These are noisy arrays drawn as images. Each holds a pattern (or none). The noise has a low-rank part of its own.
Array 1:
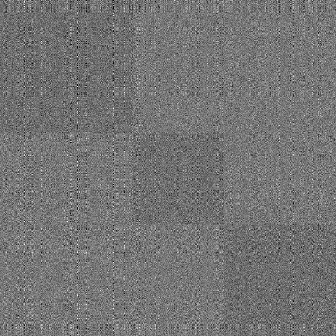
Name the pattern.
blocks along the diagonal
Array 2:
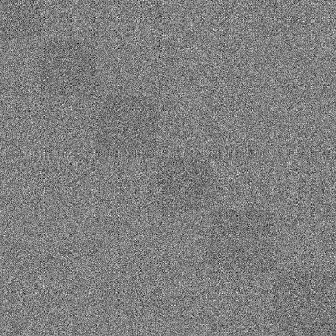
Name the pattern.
blocks along the diagonal
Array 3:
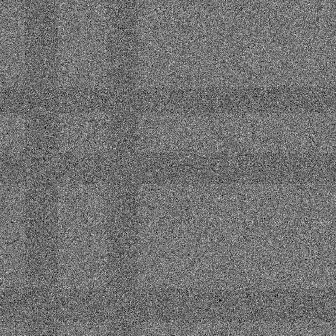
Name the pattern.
bands of rows crossing bands of columns
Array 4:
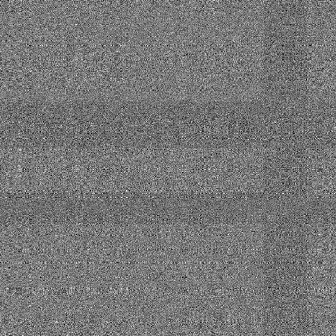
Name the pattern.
bands of rows crossing bands of columns
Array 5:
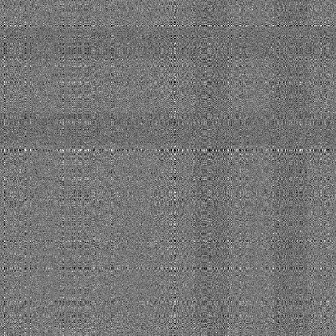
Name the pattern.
bands of rows crossing bands of columns
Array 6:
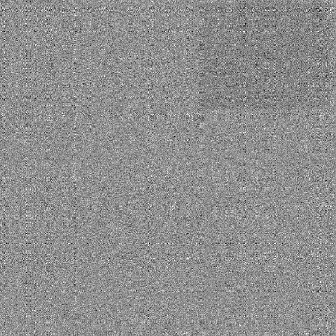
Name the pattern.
one block
